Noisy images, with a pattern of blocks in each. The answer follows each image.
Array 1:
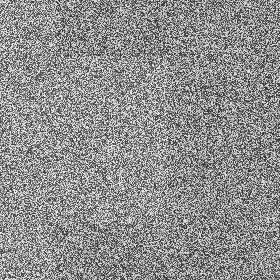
top and bottom mirror each other
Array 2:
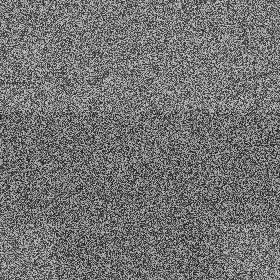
left and right mirror each other
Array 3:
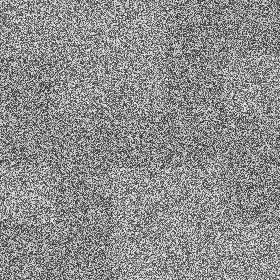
the same after a half turn
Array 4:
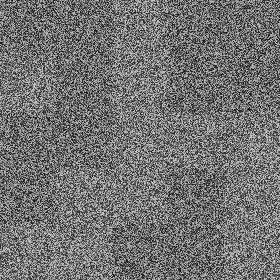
no symmetry
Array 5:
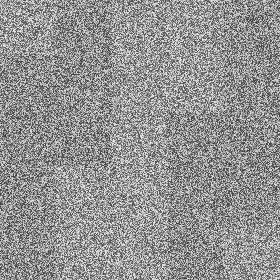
the same after a half turn
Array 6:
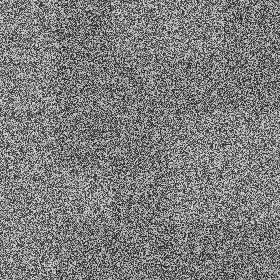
no symmetry
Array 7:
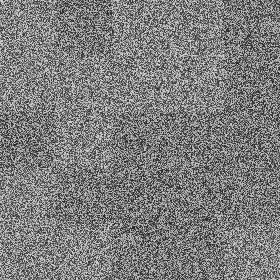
no symmetry
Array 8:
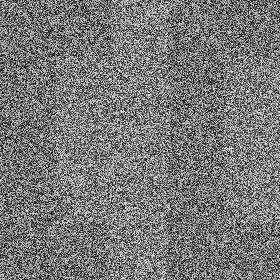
top and bottom mirror each other
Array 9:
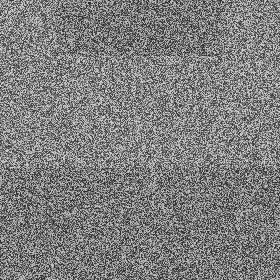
left and right mirror each other
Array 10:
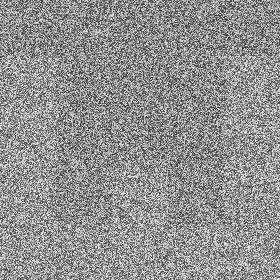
left and right mirror each other
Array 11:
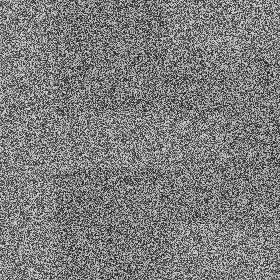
top and bottom mirror each other
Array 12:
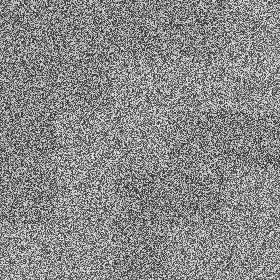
mirrored about the diagonal from the top left
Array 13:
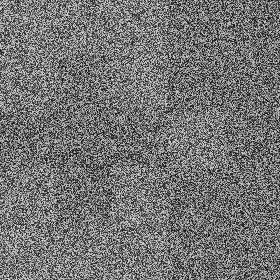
top and bottom mirror each other
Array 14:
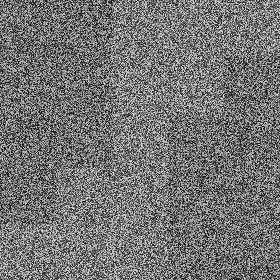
the same after a half turn
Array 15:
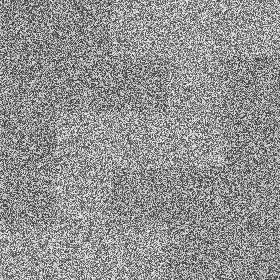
the same after a half turn
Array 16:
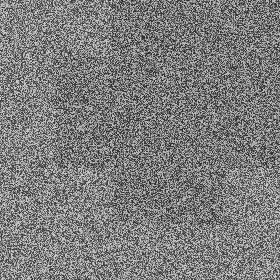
mirrored about the diagonal from the bottom left
